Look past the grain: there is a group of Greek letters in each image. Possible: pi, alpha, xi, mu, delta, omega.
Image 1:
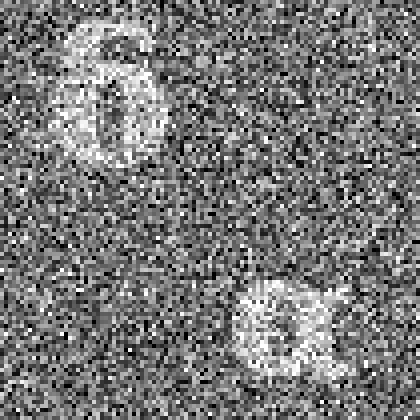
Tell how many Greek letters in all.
2
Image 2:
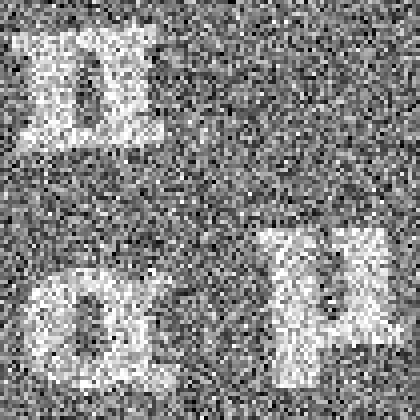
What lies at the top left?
pi
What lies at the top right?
nothing
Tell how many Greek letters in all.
3
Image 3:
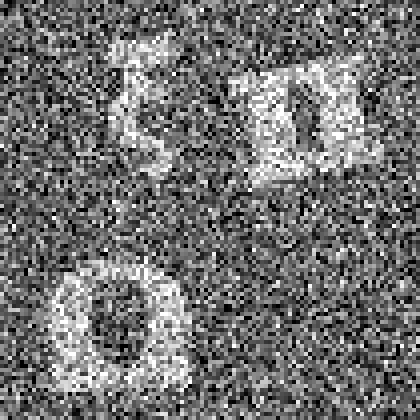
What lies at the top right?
pi
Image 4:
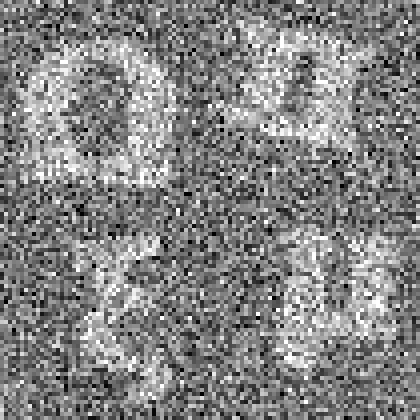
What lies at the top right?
pi
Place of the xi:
bottom left
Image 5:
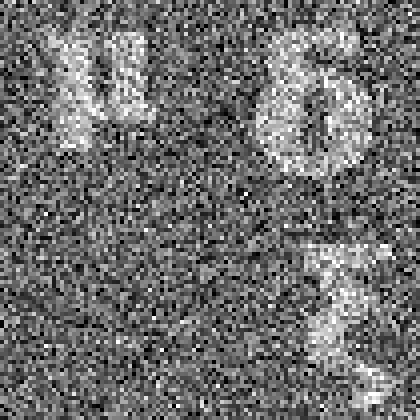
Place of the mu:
top left
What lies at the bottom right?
xi
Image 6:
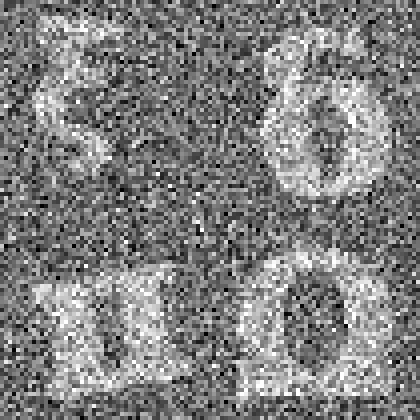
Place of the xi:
top left
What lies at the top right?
delta
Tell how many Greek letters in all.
4
